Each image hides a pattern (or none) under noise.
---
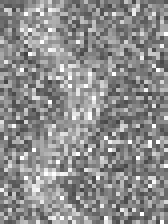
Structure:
a wavy band
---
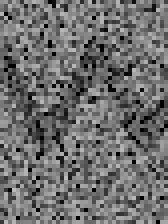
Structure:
a wavy band
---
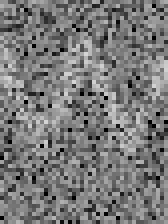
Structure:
a wavy band
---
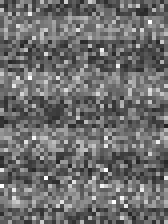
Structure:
horizontal stripes
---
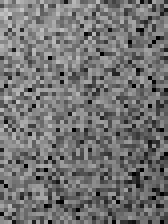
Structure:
a smooth slope
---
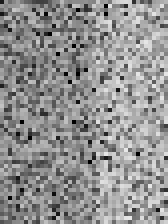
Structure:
a sharp edge
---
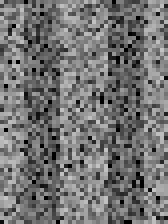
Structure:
vertical stripes
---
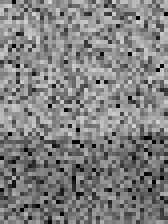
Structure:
a sharp edge
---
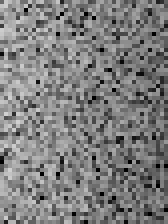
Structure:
a smooth slope
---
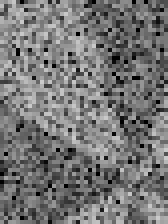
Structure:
spokes from one point
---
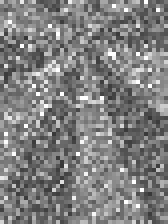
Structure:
spokes from one point
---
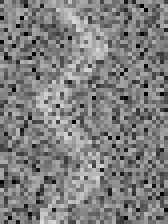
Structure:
a wavy band
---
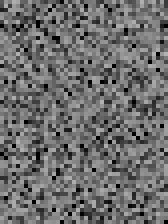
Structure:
only noise
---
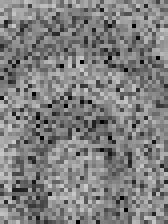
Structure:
rings round one point
